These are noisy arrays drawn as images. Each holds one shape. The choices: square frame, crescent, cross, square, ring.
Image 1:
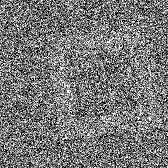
square frame
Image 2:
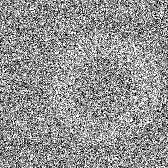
ring
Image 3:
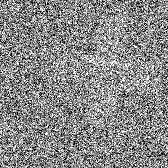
cross
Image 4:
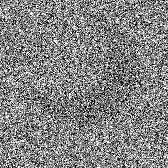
crescent
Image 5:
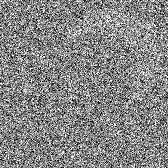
crescent
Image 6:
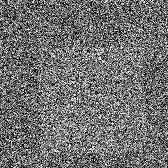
square
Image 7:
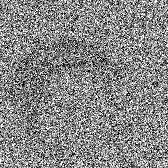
crescent
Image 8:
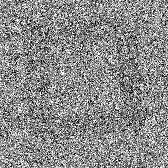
square frame
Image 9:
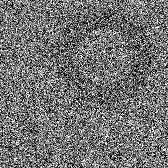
ring
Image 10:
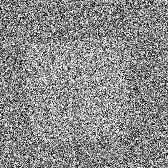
square
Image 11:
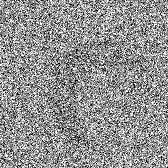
crescent
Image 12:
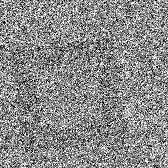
square frame
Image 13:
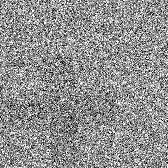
cross
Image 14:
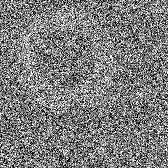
ring
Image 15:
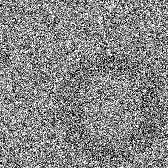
ring
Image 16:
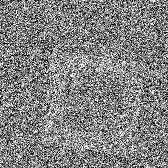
square frame
